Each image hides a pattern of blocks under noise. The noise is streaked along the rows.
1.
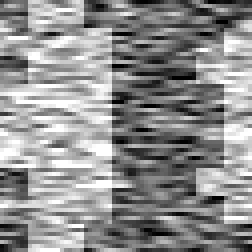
top and bottom mirror each other
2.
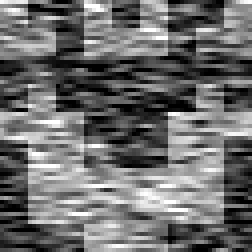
left and right mirror each other
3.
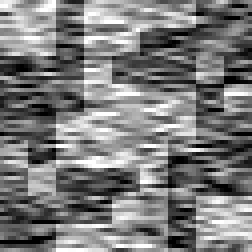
the same after a half turn
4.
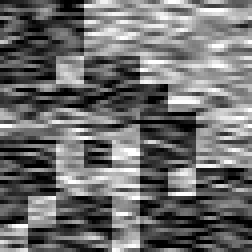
mirrored about the diagonal from the bottom left
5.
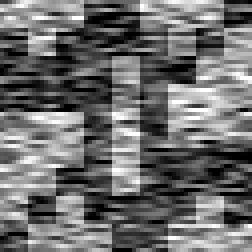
the same after a half turn
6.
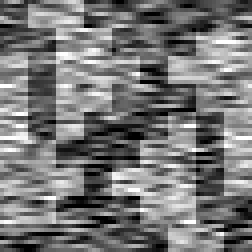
the same after a half turn
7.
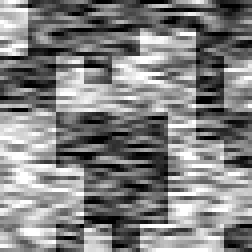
no symmetry
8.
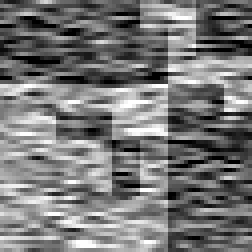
mirrored about the diagonal from the bottom left
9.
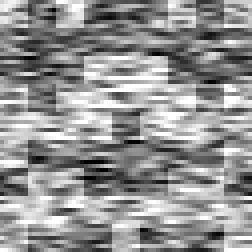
left and right mirror each other
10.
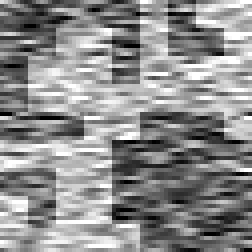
mirrored about the diagonal from the top left
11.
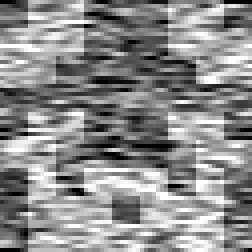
left and right mirror each other
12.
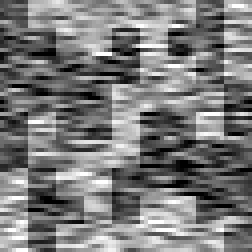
the same after a half turn
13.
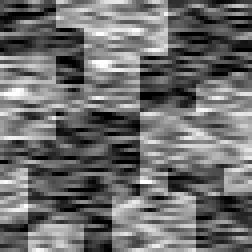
mirrored about the diagonal from the bottom left
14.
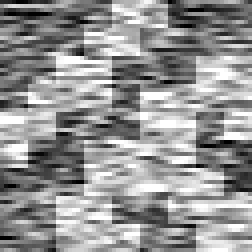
mirrored about the diagonal from the top left
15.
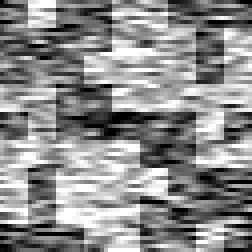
the same after a half turn
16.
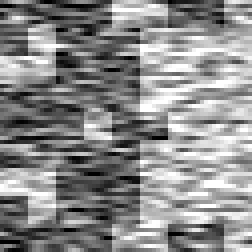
top and bottom mirror each other
